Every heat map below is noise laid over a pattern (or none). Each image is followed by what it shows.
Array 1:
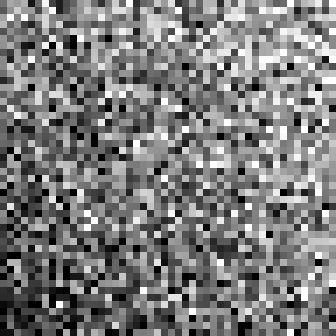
a smooth slope
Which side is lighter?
top right
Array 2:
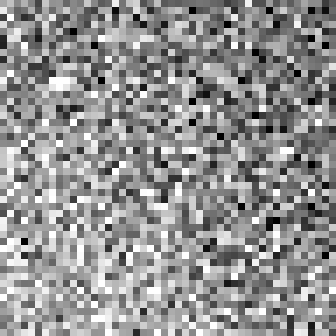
a smooth slope
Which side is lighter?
bottom left
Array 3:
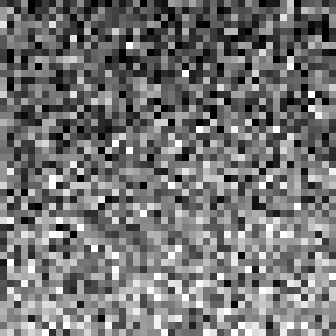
a smooth slope
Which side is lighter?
bottom
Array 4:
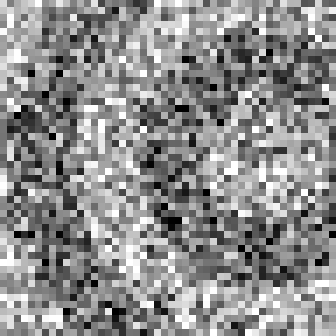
rings round one point
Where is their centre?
middle right
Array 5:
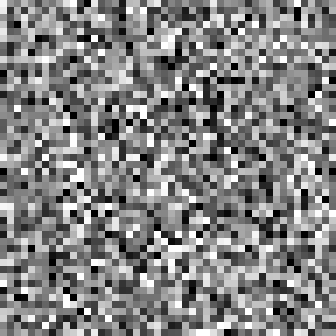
only noise
